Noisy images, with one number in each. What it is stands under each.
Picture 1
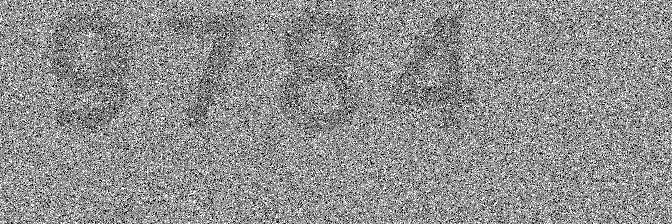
9784
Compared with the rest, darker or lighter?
darker
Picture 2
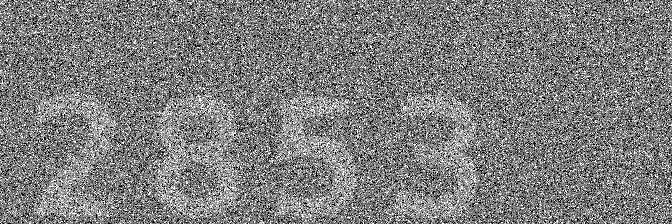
2853
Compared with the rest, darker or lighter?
lighter
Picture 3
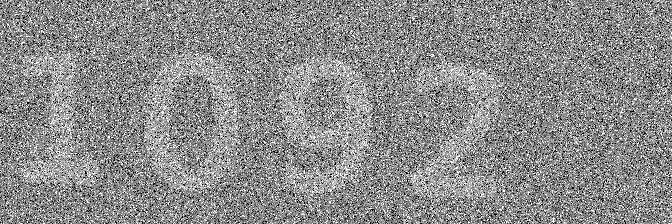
1092
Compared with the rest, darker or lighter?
lighter
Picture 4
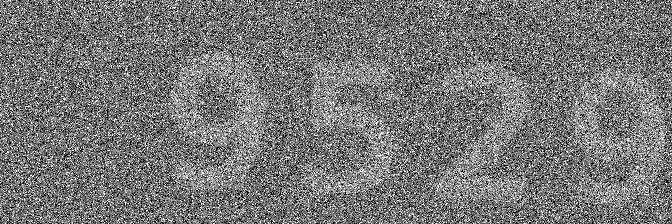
9529
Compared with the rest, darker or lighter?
lighter
